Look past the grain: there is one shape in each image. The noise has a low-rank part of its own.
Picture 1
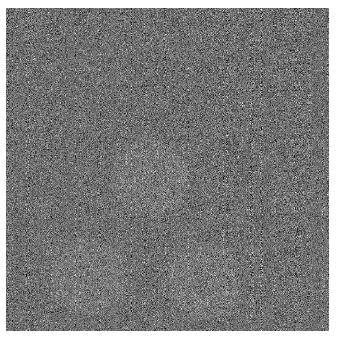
three dots
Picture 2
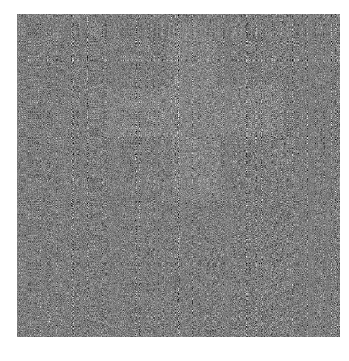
cross
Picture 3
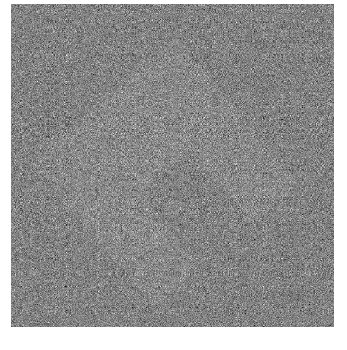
square with a notch
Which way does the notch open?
down and right
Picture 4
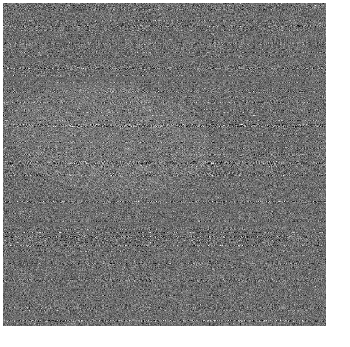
ellipse
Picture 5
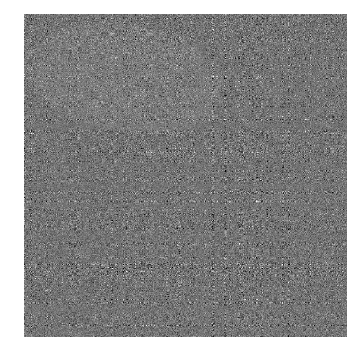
ellipse
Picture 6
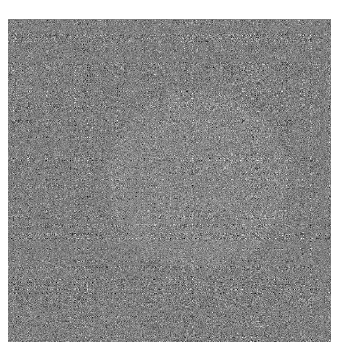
disc
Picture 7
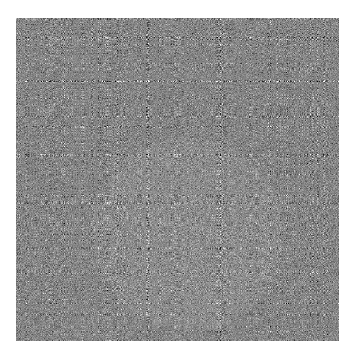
disc
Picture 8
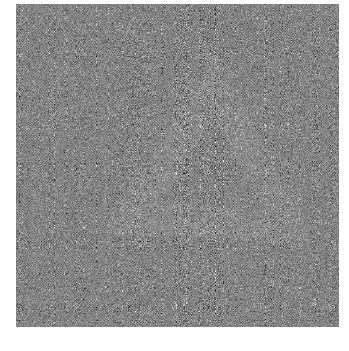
triangle frame
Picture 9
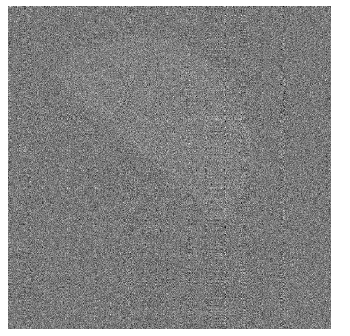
half disc
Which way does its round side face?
up and right
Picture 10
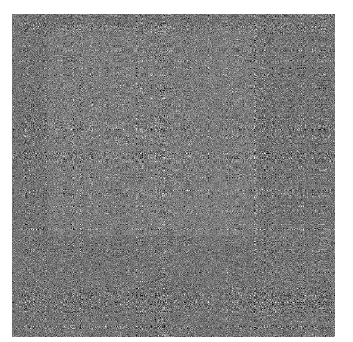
square
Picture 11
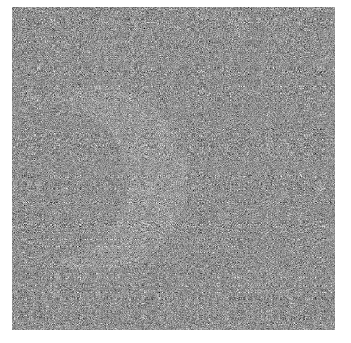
crescent
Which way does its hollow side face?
left
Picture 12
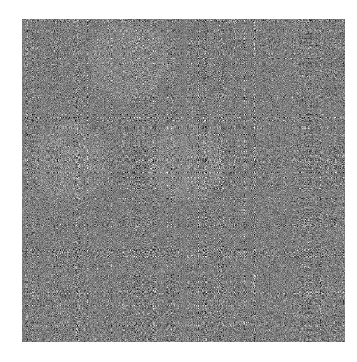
three dots
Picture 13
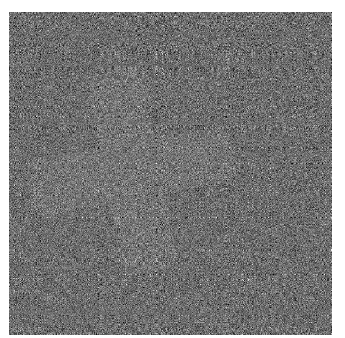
cross
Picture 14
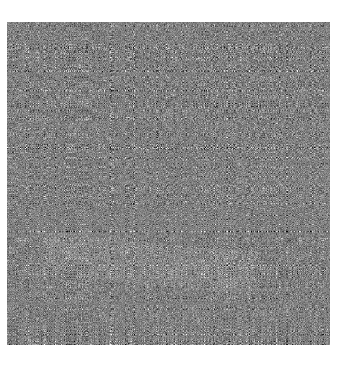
bar
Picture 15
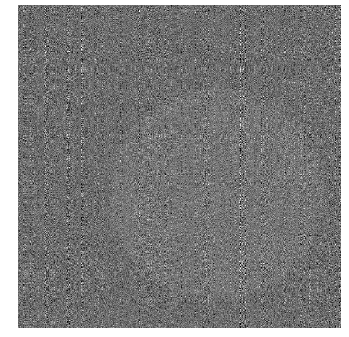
disc
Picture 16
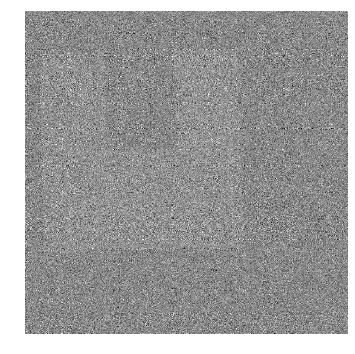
square with a notch
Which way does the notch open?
up
